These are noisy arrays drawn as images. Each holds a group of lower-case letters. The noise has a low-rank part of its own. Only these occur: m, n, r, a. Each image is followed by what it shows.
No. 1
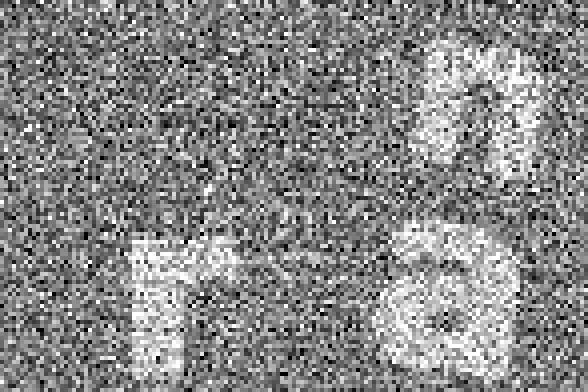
top right: n; bottom left: r; bottom right: a
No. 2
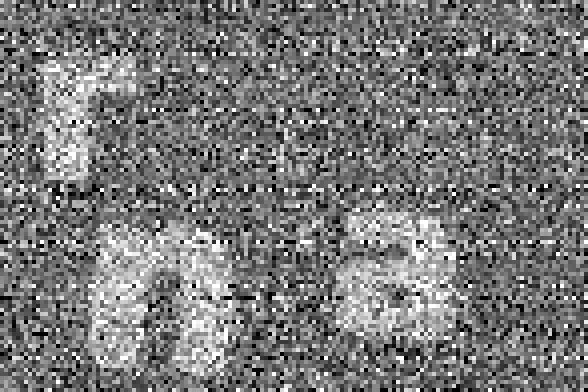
top left: r; bottom left: n; bottom right: a
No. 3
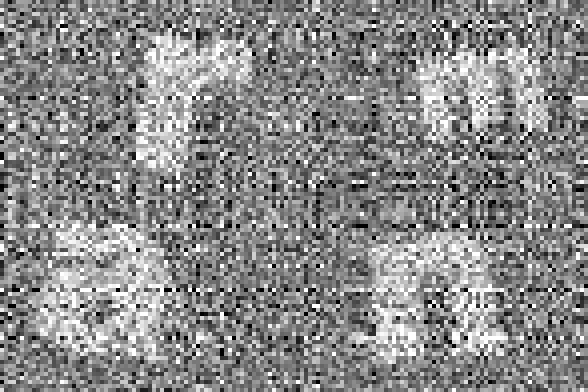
top left: r; top right: m; bottom left: a; bottom right: n
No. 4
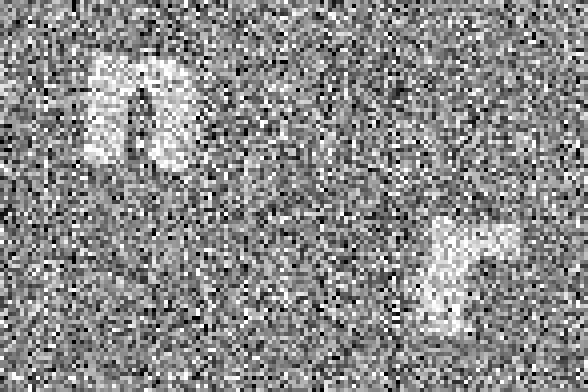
top left: n; bottom right: r
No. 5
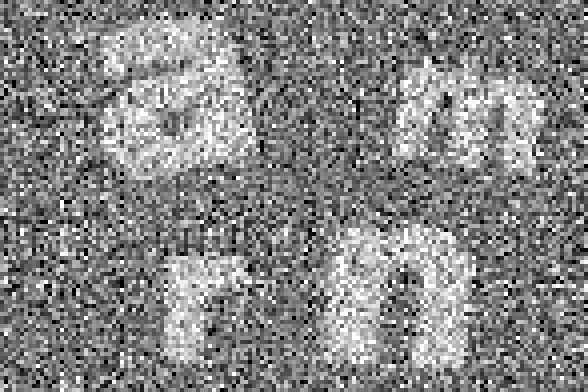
top left: a; top right: m; bottom left: r; bottom right: n
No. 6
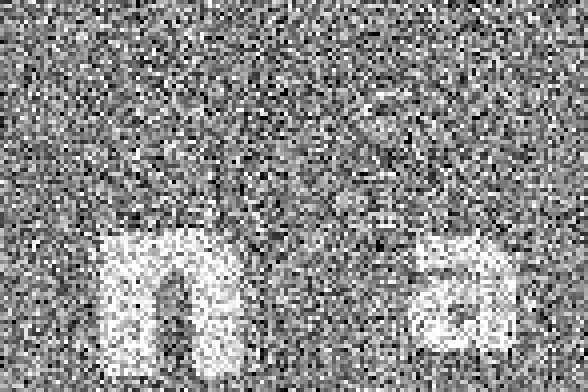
bottom left: n; bottom right: a
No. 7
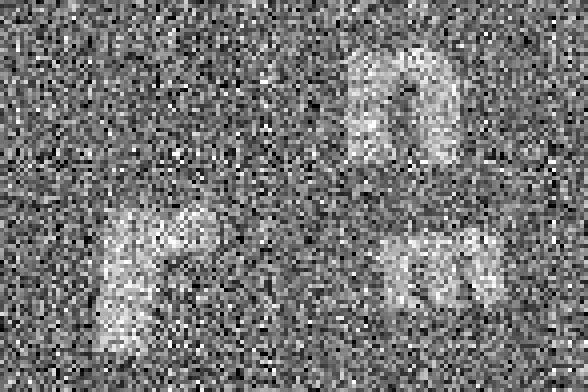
top right: n; bottom left: r; bottom right: m
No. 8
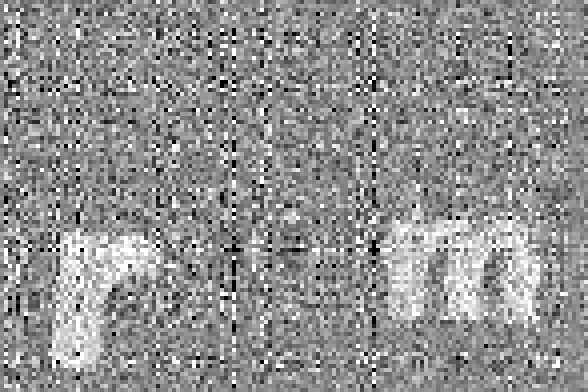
bottom left: r; bottom right: m
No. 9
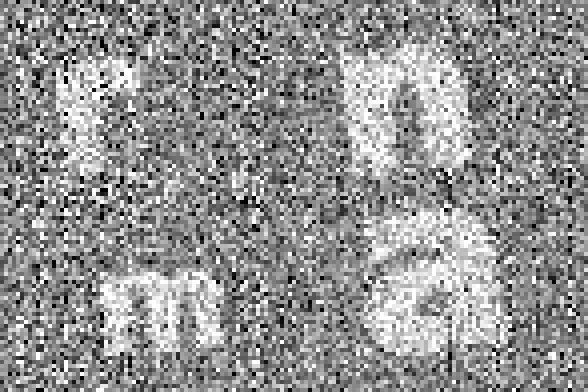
top left: r; top right: n; bottom left: m; bottom right: a
